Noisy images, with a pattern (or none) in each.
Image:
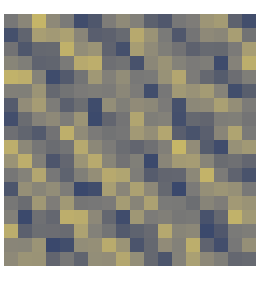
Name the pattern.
diagonal stripes
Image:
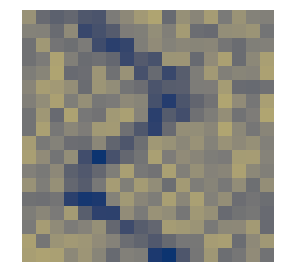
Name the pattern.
a wavy band
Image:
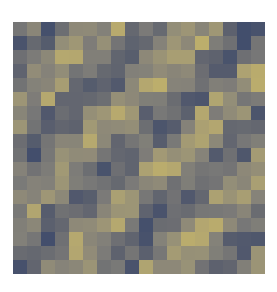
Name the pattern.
diagonal stripes
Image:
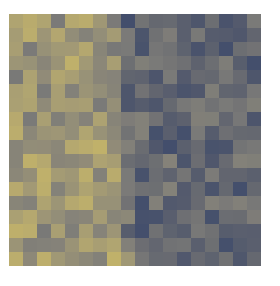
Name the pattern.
a sharp edge
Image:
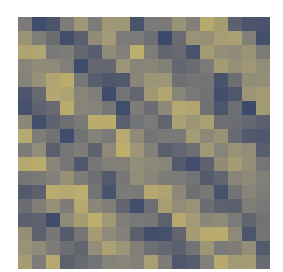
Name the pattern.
diagonal stripes
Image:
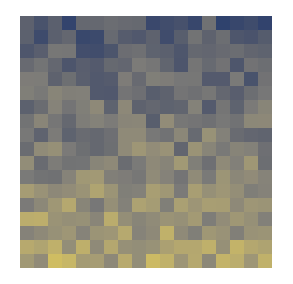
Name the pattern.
a smooth slope
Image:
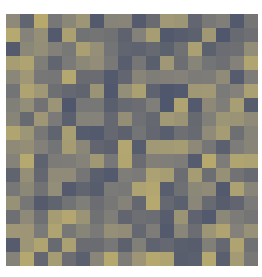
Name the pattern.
only noise
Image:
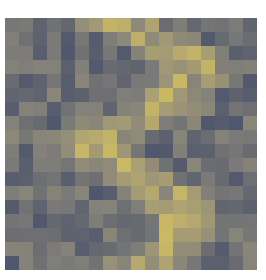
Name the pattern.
a wavy band
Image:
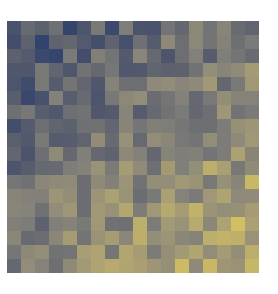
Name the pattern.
a smooth slope
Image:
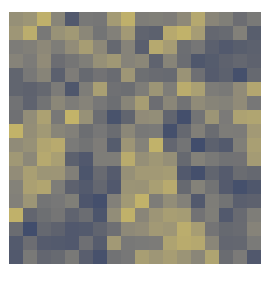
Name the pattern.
spokes from one point
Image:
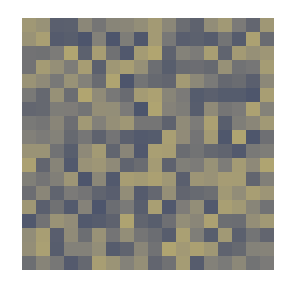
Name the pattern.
only noise
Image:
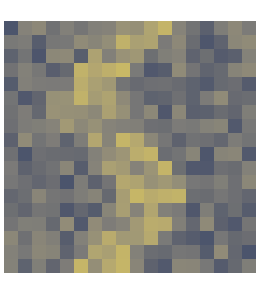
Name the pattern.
a wavy band
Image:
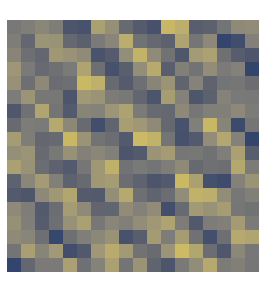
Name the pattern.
diagonal stripes
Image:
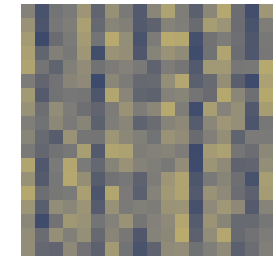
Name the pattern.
vertical stripes
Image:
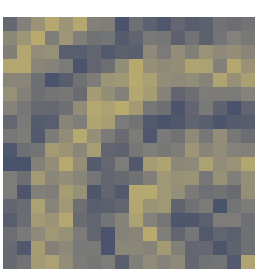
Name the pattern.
rings round one point
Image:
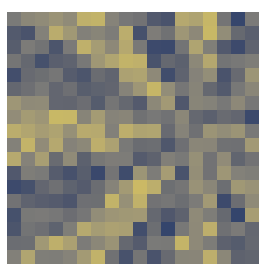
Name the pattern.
spokes from one point
